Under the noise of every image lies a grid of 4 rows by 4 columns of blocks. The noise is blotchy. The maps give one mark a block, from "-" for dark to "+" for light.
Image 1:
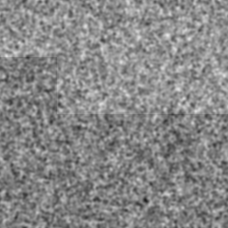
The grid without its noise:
++++
-+++
----
----
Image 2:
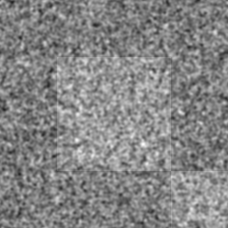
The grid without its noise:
----
-++-
-++-
---+
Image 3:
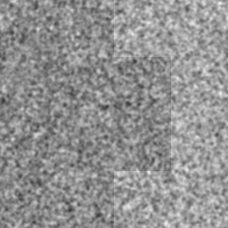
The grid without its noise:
--++
---+
---+
--++
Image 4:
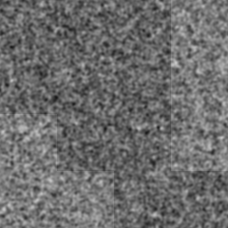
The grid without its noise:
---+
---+
+--+
++--
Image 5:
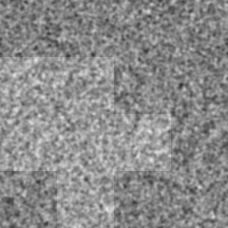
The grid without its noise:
----
++--
+++-
-+--
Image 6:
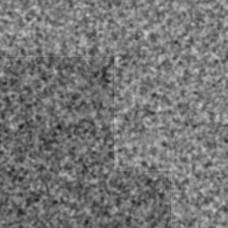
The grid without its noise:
++++
--++
--++
---+
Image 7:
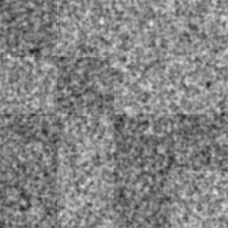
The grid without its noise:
-+++
+-++
-+--
-+-+
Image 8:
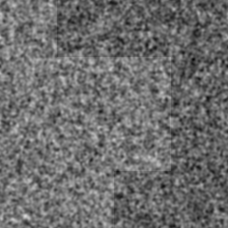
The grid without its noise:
+---
+++-
+++-
++--
